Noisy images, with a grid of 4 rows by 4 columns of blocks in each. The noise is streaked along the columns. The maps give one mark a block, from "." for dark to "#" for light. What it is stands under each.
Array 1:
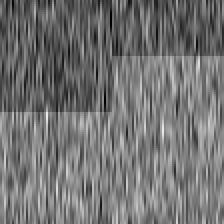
....
..##
####
####
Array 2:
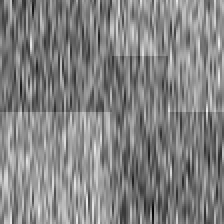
..##
...#
##..
##..
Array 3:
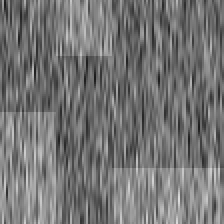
.#..
....
#...
#.##
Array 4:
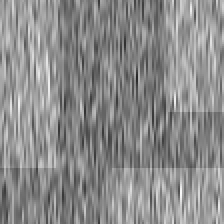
#..#
#..#
#...
..##
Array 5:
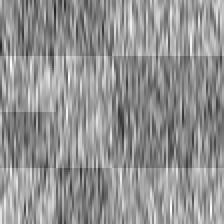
..##
##..
.#..
#.##
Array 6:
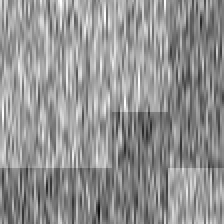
###.
###.
##..
...#
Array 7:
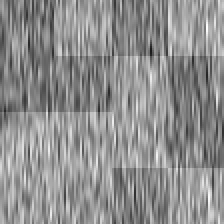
.#.#
..#.
###.
##.#
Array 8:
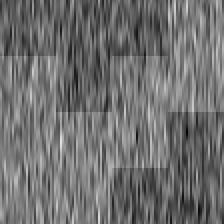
...#
#.##
###.
##..
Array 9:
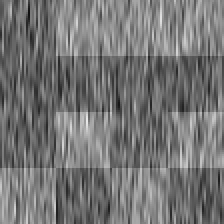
.###
....
.#.#
#.#.
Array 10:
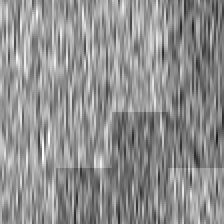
###.
###.
##..
#..#
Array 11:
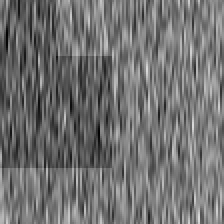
.###
..##
..##
####
